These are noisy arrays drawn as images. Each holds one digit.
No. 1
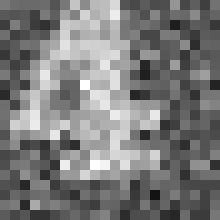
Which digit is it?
4
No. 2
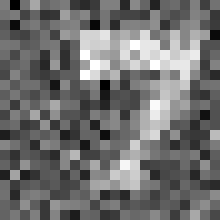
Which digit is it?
7
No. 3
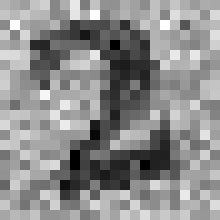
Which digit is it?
2
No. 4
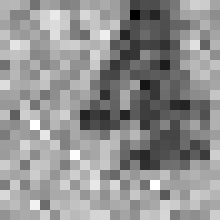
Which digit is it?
4
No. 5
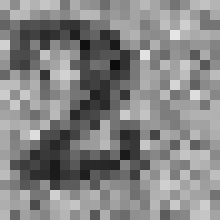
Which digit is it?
2
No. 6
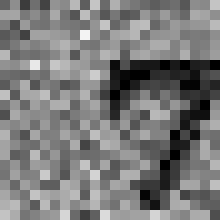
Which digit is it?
7
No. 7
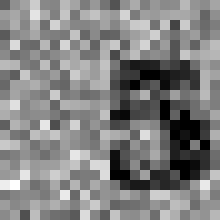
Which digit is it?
5
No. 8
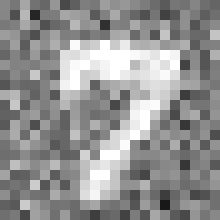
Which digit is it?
7
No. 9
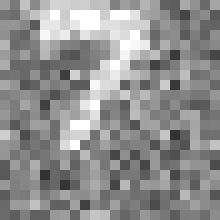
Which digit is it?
7
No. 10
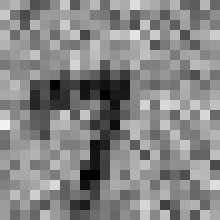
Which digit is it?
7
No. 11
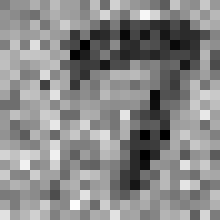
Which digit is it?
7
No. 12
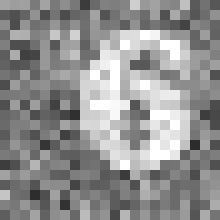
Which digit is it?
6
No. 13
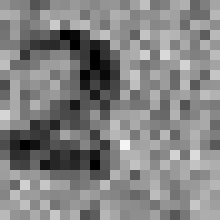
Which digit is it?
2
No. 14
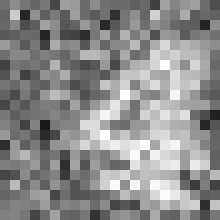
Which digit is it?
4
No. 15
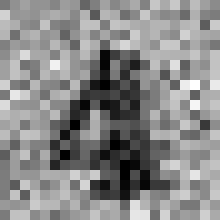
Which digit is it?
4
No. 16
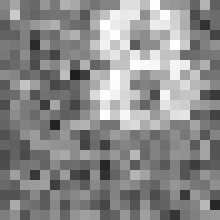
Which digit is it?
8
